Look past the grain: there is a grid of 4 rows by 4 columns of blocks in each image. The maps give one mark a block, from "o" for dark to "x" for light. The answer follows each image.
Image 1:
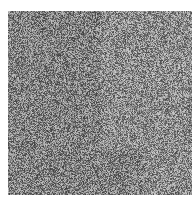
o o x x
o o x x
o o x x
o o o x
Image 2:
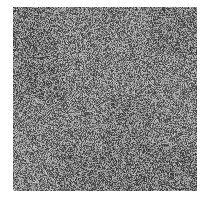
o x x o
o x x x
x x o x
x o o o
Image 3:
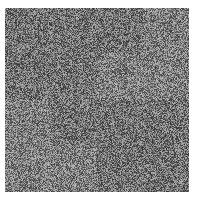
o o o x
o o x x
x o o o
x x o o
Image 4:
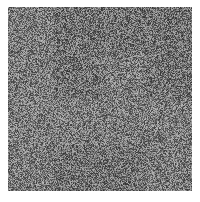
x o o o
x o x o
x x x x
x o o x
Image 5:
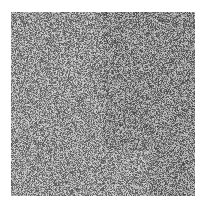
x x o o
x x o o
x x o o
x x x o
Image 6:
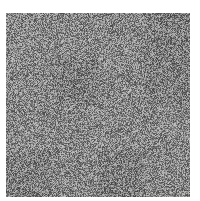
x x x o
x o x o
x x x x
o x o x
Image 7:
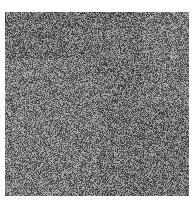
o o o x
x x o x
x x o o
x x o o
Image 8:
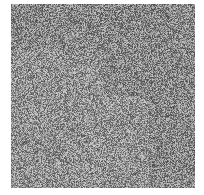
o o o o
x x o o
x x x o
x x x o
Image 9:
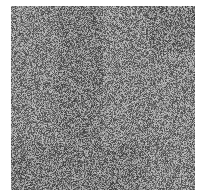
x o x o
x o x x
x o x x
o o o x
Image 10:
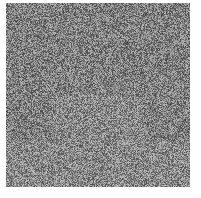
o o o o
o o o o
o x x o
x x x x
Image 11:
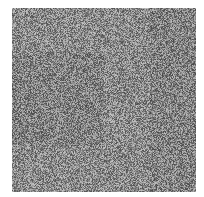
x x x o
o o x o
o o x o
x x x o
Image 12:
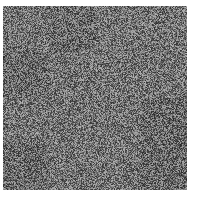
x o x x
o x x x
x x x o
o x x o
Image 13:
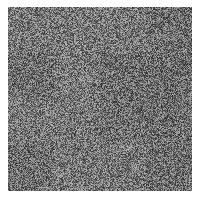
x x x o
o x o o
x x o o
o x x o
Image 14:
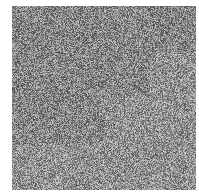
o o o o
o o o x
o o x x
x x x x
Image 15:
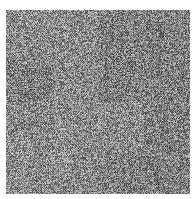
x x o o
o x o o
x x x o
x x o o
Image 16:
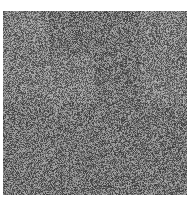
x o o x
x x o x
o o o o
o o o o
